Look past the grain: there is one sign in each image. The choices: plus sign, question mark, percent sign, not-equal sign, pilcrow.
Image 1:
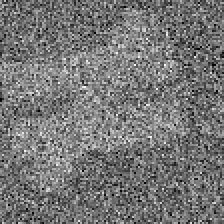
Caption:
light not-equal sign
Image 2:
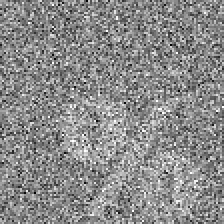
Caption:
light percent sign
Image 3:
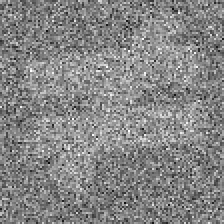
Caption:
light not-equal sign
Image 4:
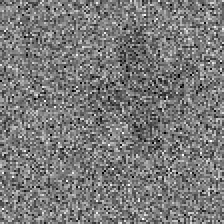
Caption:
dark plus sign
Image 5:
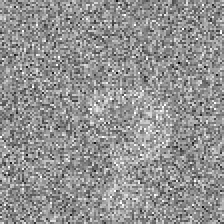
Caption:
light question mark
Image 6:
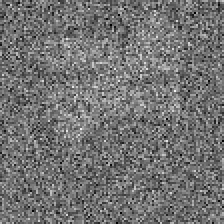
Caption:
light not-equal sign
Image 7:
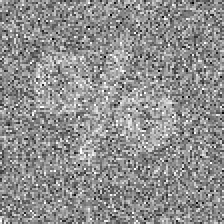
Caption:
light percent sign
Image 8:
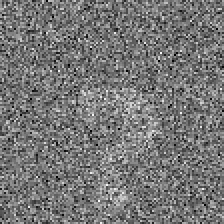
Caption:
light question mark
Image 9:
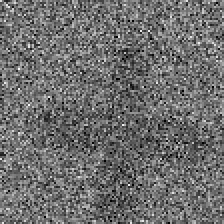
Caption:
dark plus sign
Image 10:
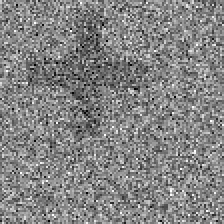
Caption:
dark plus sign
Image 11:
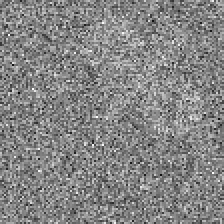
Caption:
light percent sign
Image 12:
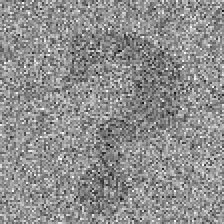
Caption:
dark question mark
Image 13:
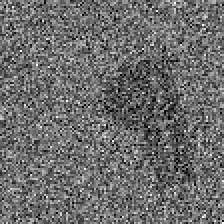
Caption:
dark pilcrow
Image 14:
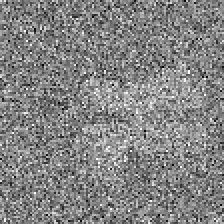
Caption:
light not-equal sign
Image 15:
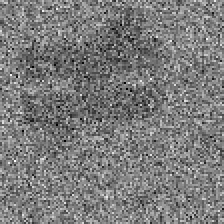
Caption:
dark not-equal sign
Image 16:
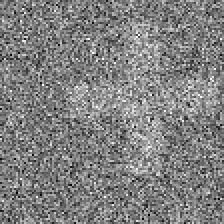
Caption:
light plus sign
